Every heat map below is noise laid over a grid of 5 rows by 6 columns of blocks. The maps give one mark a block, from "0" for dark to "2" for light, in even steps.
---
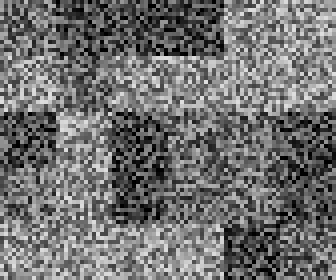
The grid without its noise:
100022
212222
020110
120110
222201
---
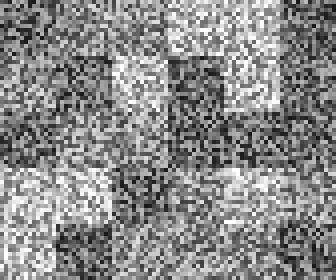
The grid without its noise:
011220
102020
011000
220121
201110
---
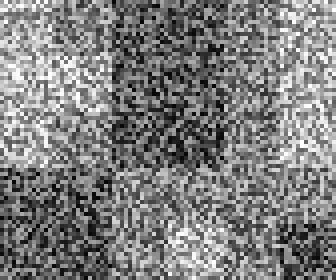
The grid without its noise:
210012
220012
210012
001111
001210
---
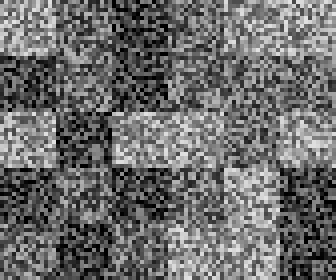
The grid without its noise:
210122
010111
202212
010120
101220
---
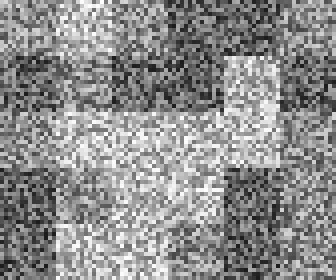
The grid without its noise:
121001
010020
122221
012201
022101
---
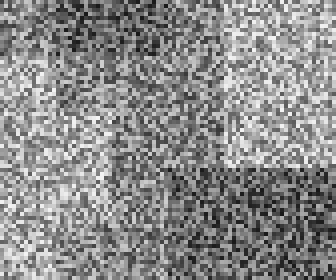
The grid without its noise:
100122
211122
221122
221000
211000
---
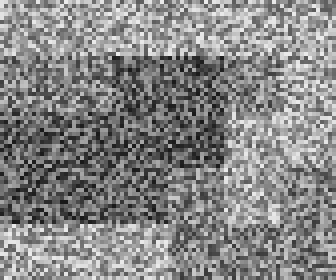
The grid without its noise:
222222
110012
000022
000121
222111
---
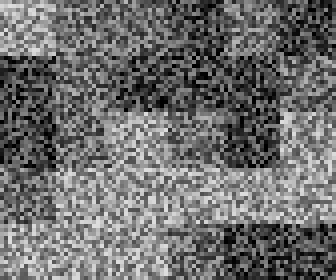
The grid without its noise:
211010
010001
012102
122222
222100
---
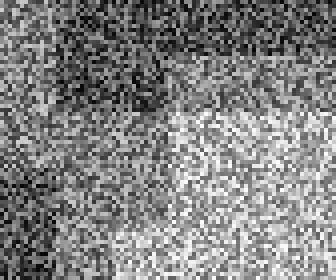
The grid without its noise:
100000
100111
111222
011222
012222
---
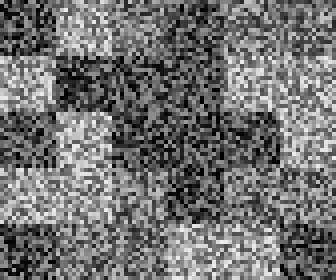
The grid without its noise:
021011
200022
020002
221011
011220
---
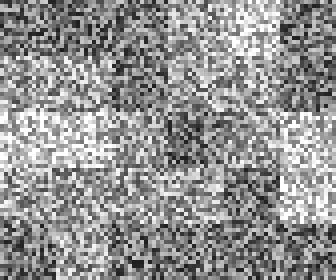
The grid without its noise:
000120
110110
221012
111102
010000
